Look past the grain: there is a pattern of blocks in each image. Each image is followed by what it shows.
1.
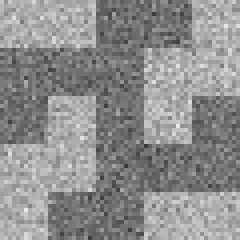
the same after a half turn
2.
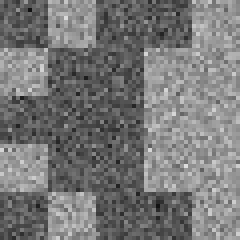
top and bottom mirror each other
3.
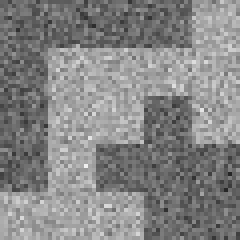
mirrored about the diagonal from the top left
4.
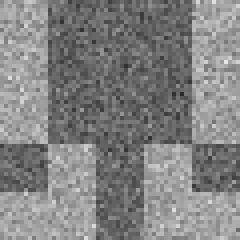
left and right mirror each other
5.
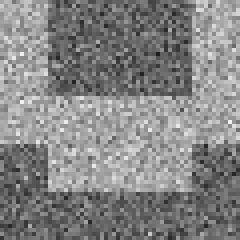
left and right mirror each other
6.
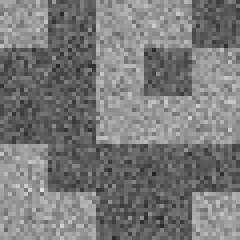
mirrored about the diagonal from the bottom left
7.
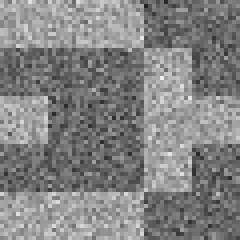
top and bottom mirror each other
